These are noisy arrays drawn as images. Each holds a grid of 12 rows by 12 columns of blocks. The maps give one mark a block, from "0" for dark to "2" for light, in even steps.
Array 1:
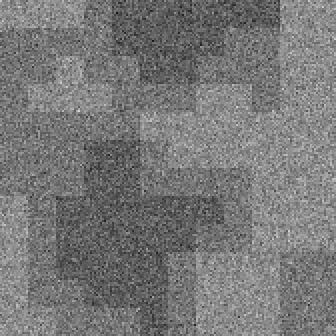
2 2 2 1 0 0 0 0 0 0 2 2
1 1 1 1 0 0 0 0 1 1 2 2
1 1 2 1 1 0 0 1 1 1 2 2
1 2 2 2 1 1 1 2 2 1 2 2
1 1 1 1 1 2 2 2 2 2 2 2
1 1 1 0 0 1 2 2 2 2 2 2
1 1 1 0 0 1 1 1 1 2 2 2
2 1 0 0 0 0 0 0 1 2 2 2
2 1 0 0 0 0 0 1 1 2 2 2
2 1 0 0 0 0 1 2 2 2 1 1
2 1 1 0 0 0 1 2 2 2 1 1
2 2 1 1 1 0 1 2 2 2 1 1
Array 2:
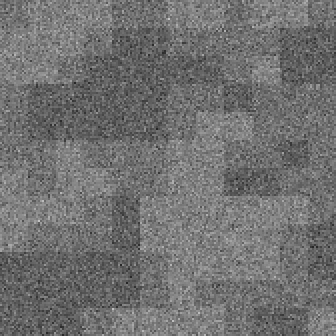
1 2 2 2 1 1 2 2 1 2 2 1
2 2 2 1 0 0 1 1 1 1 0 0
2 2 1 0 0 0 0 0 1 2 0 0
1 0 0 0 0 0 1 1 0 1 1 1
1 0 0 0 0 0 1 2 2 1 1 1
1 1 2 1 1 1 2 2 1 1 0 1
2 1 2 2 1 1 2 2 0 0 1 1
2 2 2 1 0 2 2 2 2 2 2 1
2 1 1 1 0 2 2 2 2 2 1 0
0 0 0 0 0 1 2 2 2 2 1 0
0 0 0 0 0 1 2 1 1 1 1 1
0 0 0 1 2 2 2 2 1 0 0 2
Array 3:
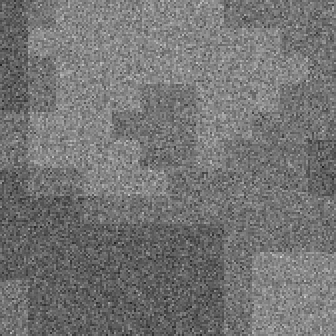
0 1 2 2 2 2 2 2 1 1 1 1
0 2 2 2 2 2 2 2 2 2 1 1
0 1 2 2 2 2 2 2 2 2 2 1
0 1 2 2 2 1 1 2 2 2 1 1
1 2 2 2 1 1 1 2 2 1 1 1
1 2 2 2 2 1 1 2 1 1 1 0
0 1 1 2 2 2 1 1 1 1 1 0
0 0 0 1 1 1 1 1 1 1 1 1
0 0 0 0 0 0 0 0 1 1 1 1
0 0 0 0 0 0 0 0 1 2 2 2
1 0 0 0 0 0 0 0 1 2 2 2
1 0 0 0 0 0 0 0 1 2 2 2
